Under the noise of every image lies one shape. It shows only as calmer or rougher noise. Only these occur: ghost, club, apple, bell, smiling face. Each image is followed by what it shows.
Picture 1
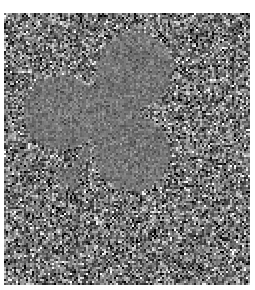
club
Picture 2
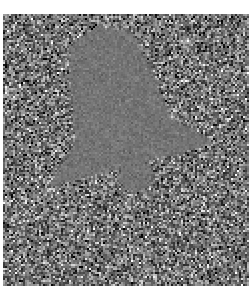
bell
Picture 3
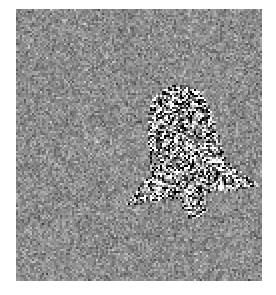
bell
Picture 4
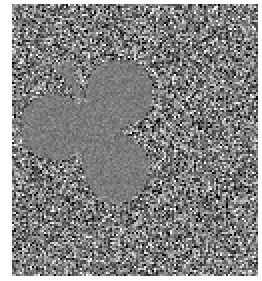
club
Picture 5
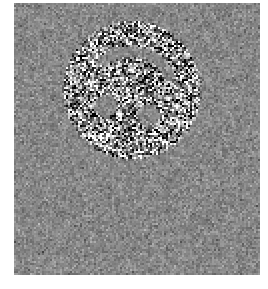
smiling face
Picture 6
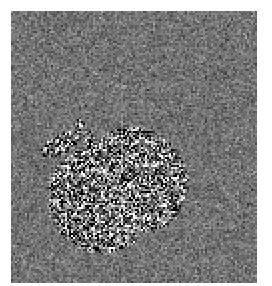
apple
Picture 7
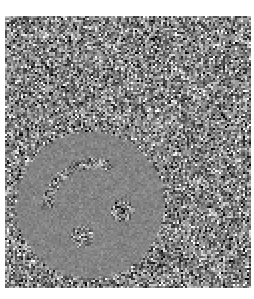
smiling face
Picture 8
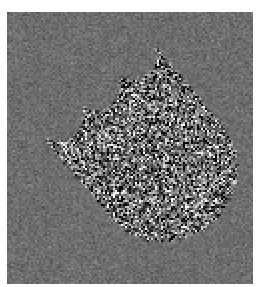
ghost
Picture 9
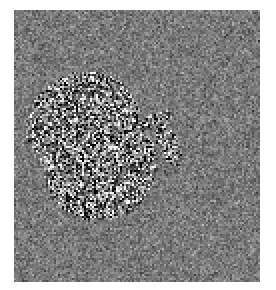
apple
